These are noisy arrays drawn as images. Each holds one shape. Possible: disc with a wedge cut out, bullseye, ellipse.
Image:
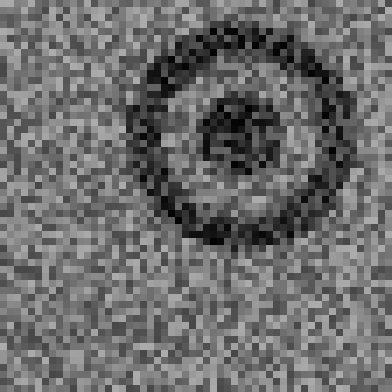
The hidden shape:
bullseye
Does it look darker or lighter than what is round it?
darker
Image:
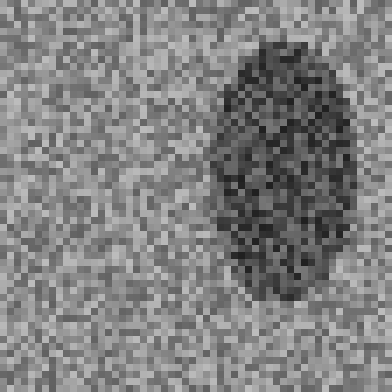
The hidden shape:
ellipse
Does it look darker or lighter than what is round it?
darker
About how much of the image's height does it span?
two thirds
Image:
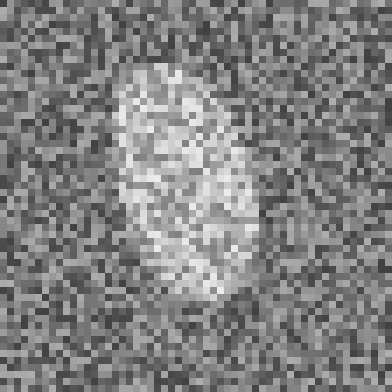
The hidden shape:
ellipse
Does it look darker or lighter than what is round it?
lighter
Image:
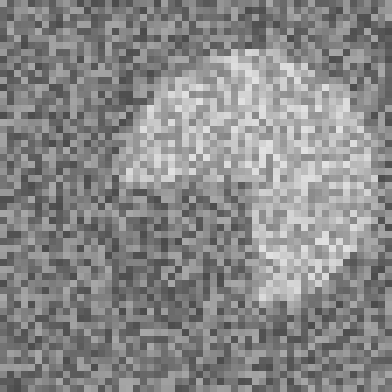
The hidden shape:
disc with a wedge cut out
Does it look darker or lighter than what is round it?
lighter
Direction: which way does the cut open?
down and left
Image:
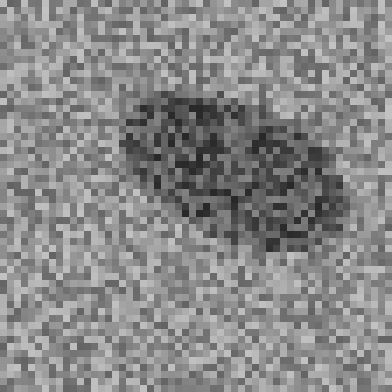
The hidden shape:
ellipse
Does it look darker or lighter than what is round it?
darker
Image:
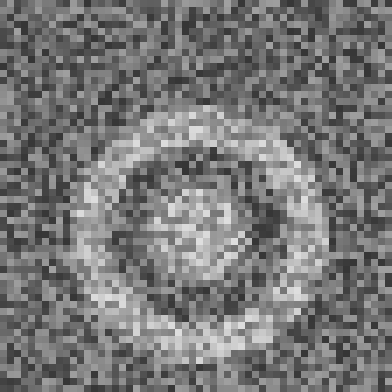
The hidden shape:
bullseye
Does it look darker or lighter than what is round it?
lighter
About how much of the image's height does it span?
two thirds
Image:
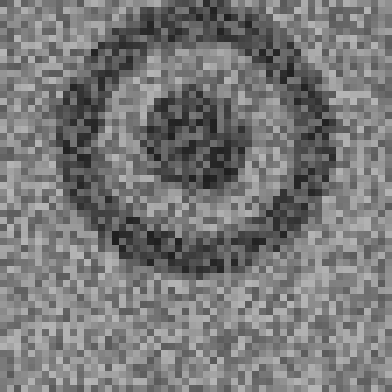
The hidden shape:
bullseye
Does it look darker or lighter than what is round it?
darker
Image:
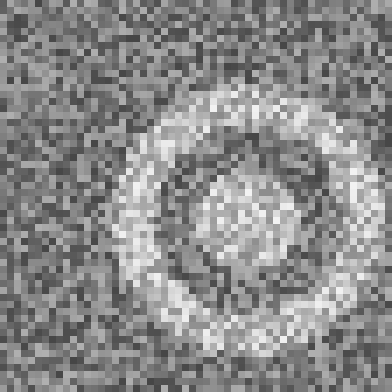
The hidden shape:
bullseye
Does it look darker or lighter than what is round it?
lighter
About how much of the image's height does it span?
two thirds
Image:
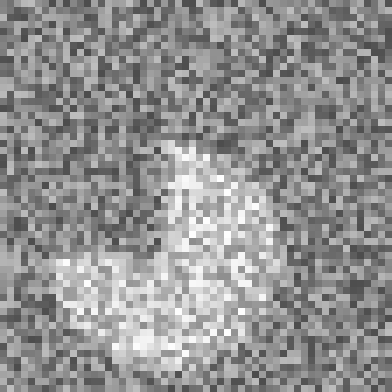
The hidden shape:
disc with a wedge cut out
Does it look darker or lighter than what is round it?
lighter
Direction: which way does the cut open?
up and left
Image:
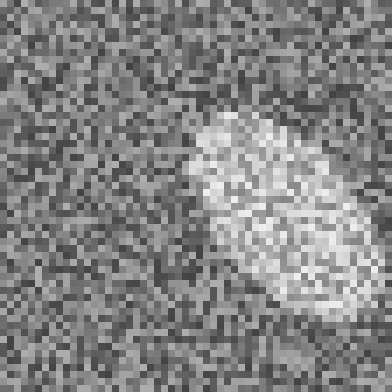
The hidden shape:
ellipse
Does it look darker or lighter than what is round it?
lighter
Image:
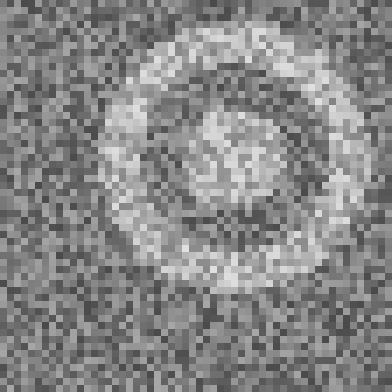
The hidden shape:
bullseye
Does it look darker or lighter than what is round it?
lighter
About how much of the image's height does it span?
two thirds
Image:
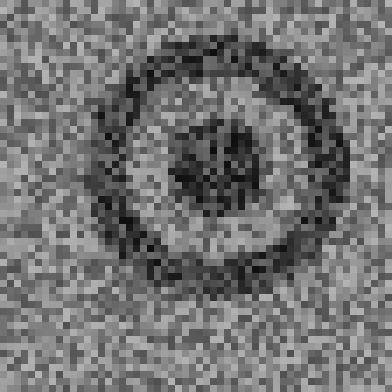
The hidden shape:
bullseye
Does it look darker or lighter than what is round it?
darker
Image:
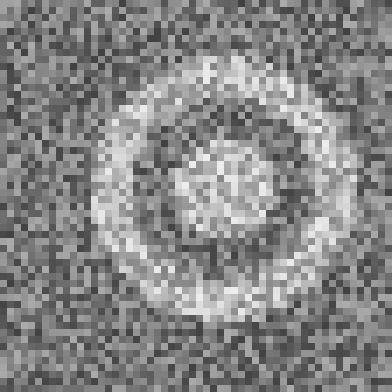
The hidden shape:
bullseye
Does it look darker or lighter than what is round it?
lighter
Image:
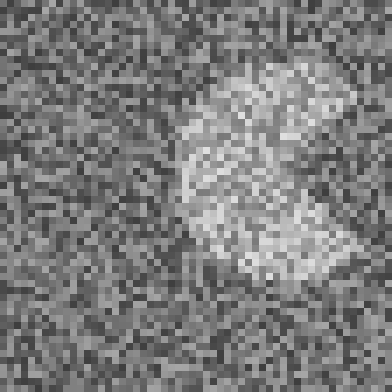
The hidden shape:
disc with a wedge cut out
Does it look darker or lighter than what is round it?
lighter
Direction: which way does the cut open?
right
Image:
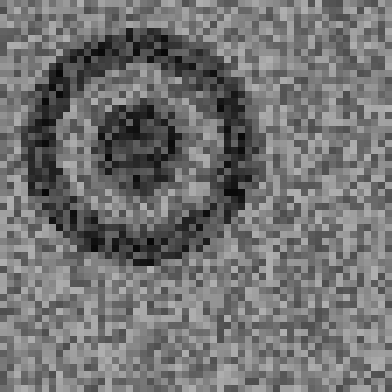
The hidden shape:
bullseye
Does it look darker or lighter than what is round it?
darker
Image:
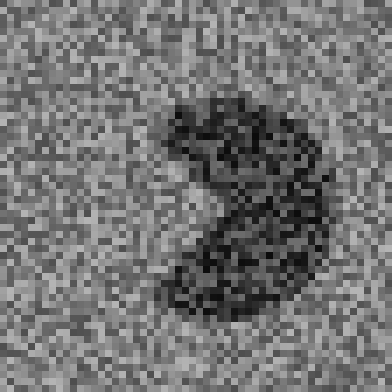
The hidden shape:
disc with a wedge cut out
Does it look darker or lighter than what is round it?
darker
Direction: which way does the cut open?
left
